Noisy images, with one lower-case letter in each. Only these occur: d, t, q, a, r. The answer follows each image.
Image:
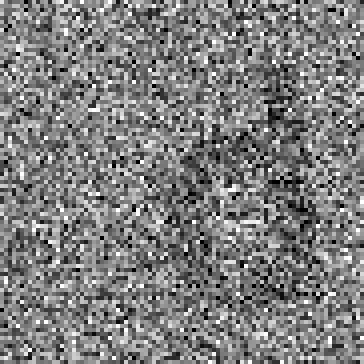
d
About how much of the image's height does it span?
two thirds
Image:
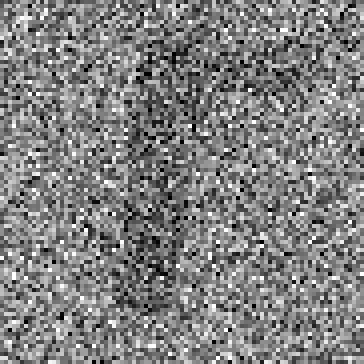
r
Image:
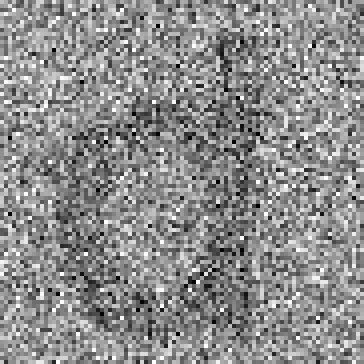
d
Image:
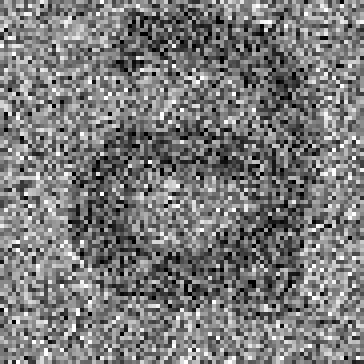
a
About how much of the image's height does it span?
nearly all
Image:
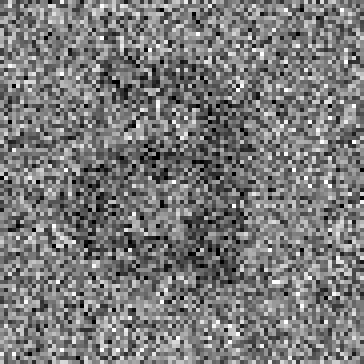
a
